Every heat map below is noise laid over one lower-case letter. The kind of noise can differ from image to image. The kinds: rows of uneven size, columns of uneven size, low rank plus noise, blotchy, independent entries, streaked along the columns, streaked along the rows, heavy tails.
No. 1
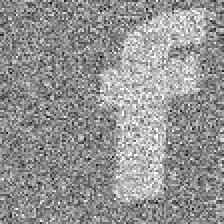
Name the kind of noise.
low rank plus noise
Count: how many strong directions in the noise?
one
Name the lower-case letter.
f
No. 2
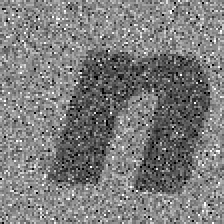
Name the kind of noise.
heavy tails
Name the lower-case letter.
n
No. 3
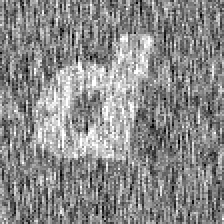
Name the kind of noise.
streaked along the columns
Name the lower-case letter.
d
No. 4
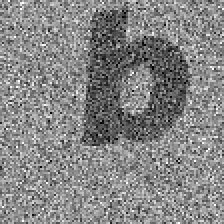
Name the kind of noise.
independent entries
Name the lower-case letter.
b
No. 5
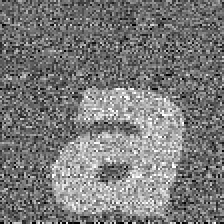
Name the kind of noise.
rows of uneven size
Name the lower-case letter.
a
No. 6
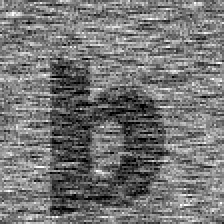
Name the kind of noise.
streaked along the rows
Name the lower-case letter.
b
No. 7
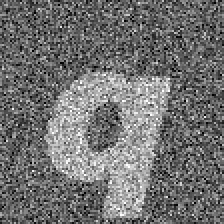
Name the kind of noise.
independent entries
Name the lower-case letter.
q
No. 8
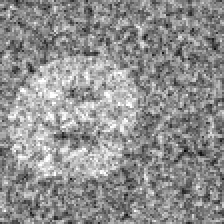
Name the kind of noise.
blotchy
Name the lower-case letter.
e
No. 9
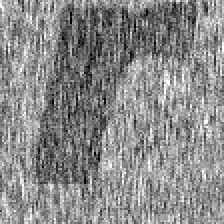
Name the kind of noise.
streaked along the columns
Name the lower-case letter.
r
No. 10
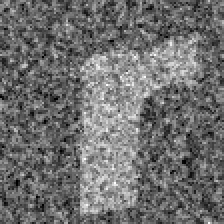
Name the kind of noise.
blotchy
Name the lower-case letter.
r
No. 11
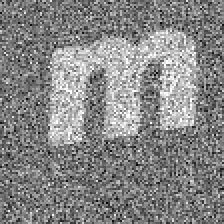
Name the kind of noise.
independent entries
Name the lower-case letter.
m
